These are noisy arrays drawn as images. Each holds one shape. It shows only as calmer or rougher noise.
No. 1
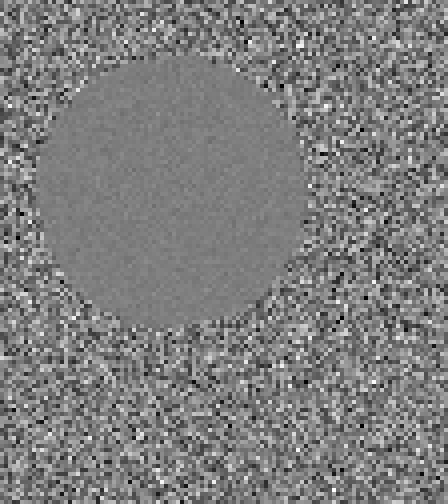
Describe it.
calm disc
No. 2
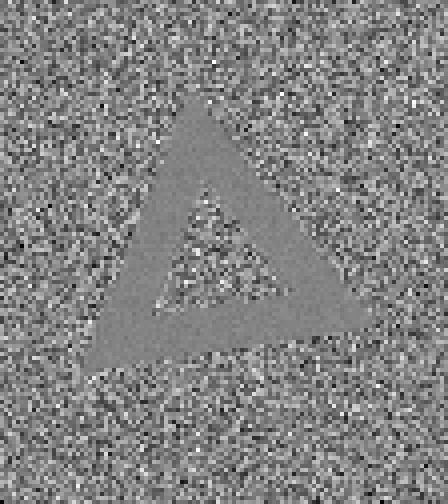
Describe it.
calm triangle frame
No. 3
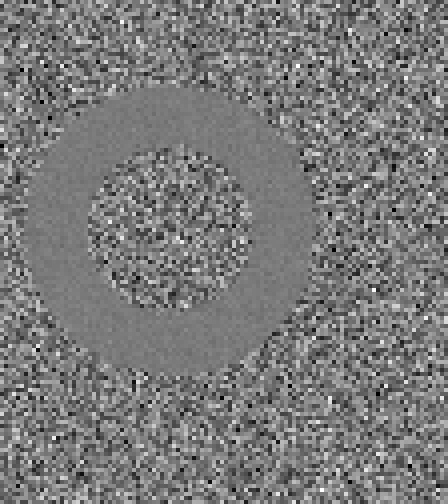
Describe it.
calm ring
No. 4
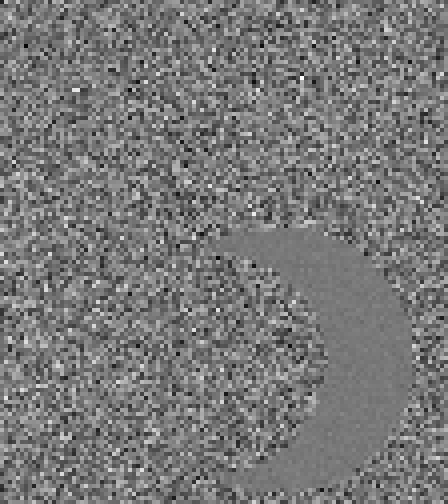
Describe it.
calm crescent
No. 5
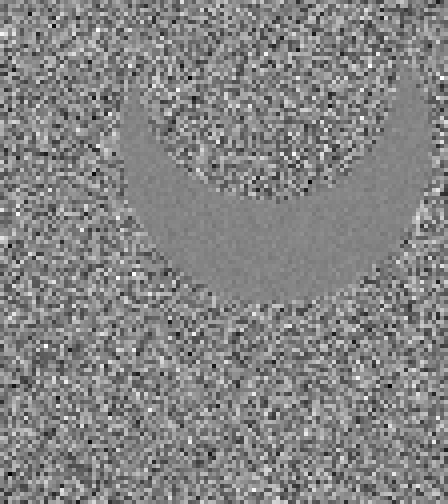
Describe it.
calm crescent
